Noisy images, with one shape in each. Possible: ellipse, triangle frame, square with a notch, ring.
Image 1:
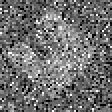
square with a notch
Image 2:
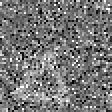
triangle frame
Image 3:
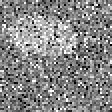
ellipse
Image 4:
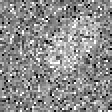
ellipse
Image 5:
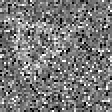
triangle frame
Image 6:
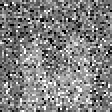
square with a notch
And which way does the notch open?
up
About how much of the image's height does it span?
two thirds
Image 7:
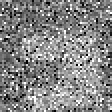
square with a notch
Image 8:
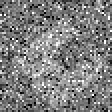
square with a notch
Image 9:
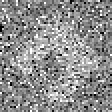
square with a notch
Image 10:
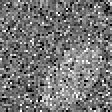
ellipse
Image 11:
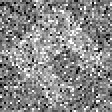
square with a notch
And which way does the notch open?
down and right
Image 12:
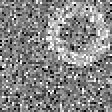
ring
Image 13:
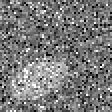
ellipse
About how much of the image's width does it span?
half
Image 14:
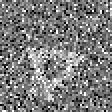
triangle frame
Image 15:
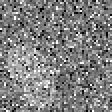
ellipse
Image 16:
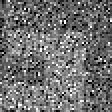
square with a notch
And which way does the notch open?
left
